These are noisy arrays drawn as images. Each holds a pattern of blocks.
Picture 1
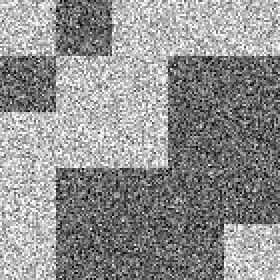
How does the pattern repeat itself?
mirrored about the diagonal from the top left
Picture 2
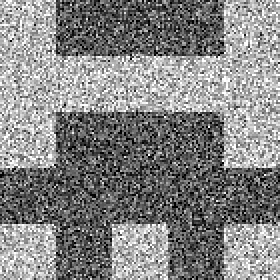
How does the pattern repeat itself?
left and right mirror each other
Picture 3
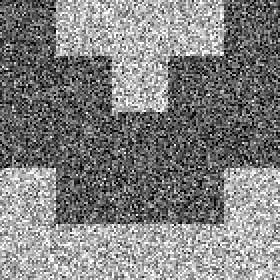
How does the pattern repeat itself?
left and right mirror each other
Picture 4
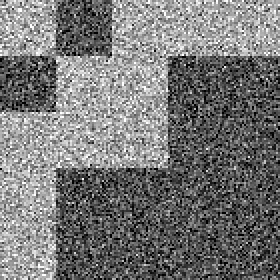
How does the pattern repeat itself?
mirrored about the diagonal from the top left
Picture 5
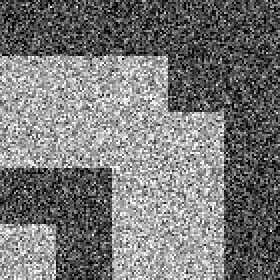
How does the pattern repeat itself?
mirrored about the diagonal from the bottom left
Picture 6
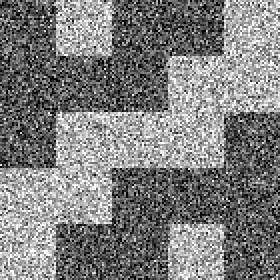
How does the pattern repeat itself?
the same after a half turn
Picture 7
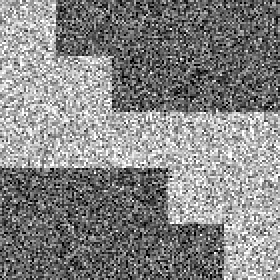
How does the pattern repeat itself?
the same after a half turn
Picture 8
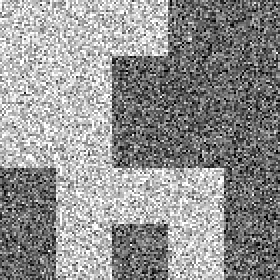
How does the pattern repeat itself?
no symmetry
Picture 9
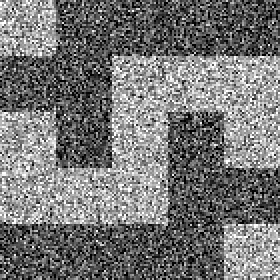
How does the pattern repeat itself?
the same after a half turn
